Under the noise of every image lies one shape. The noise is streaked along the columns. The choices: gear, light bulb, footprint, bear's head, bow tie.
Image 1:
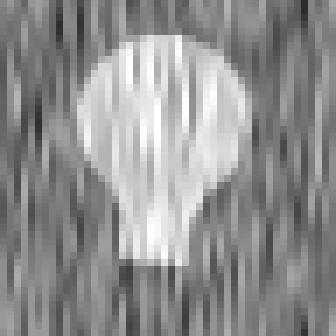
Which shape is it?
light bulb
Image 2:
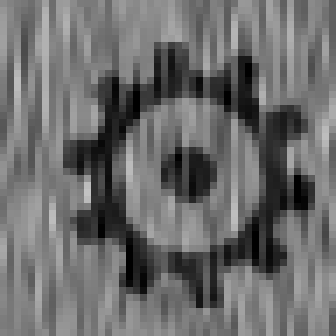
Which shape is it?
gear
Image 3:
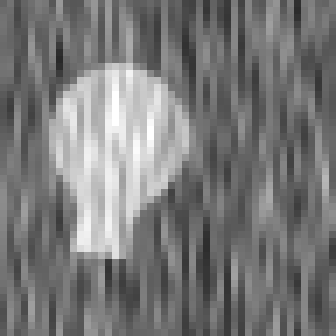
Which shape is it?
light bulb
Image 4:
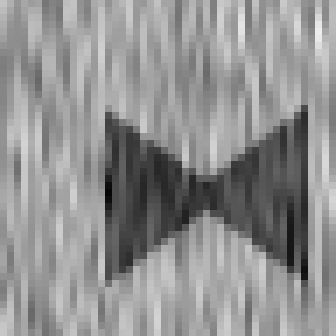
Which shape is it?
bow tie
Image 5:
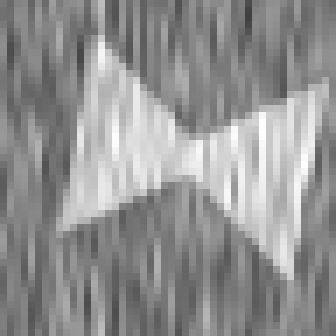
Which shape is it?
bow tie
